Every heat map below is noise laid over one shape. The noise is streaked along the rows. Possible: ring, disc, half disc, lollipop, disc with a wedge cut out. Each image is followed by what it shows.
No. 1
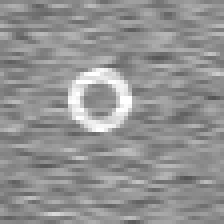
ring
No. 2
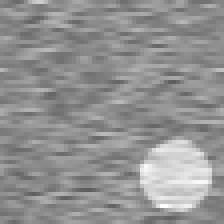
disc
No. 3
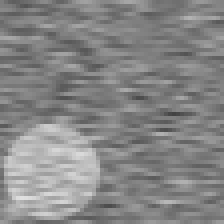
disc
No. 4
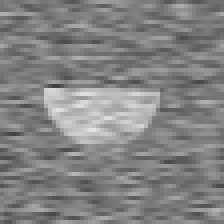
half disc
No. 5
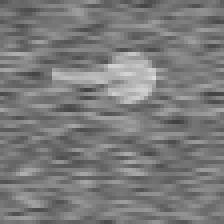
lollipop
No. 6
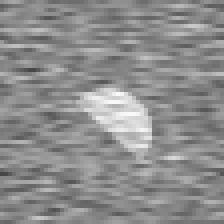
half disc
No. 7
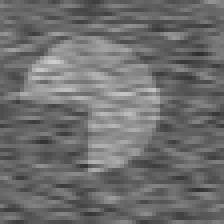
disc with a wedge cut out
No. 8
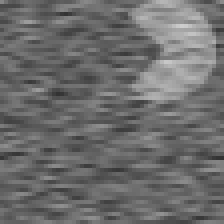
disc with a wedge cut out
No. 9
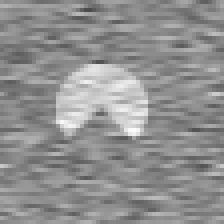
disc with a wedge cut out
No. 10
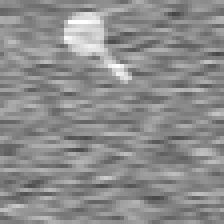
lollipop
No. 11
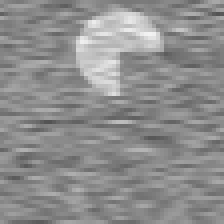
disc with a wedge cut out
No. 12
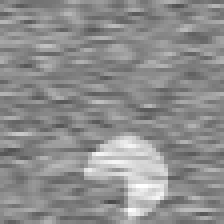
disc with a wedge cut out
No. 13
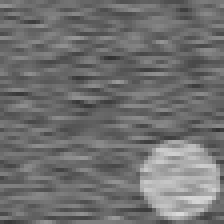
disc
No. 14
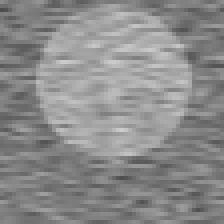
disc
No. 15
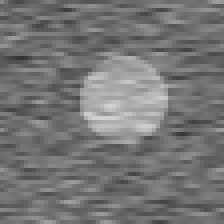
disc
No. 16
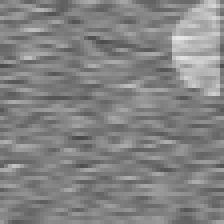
half disc
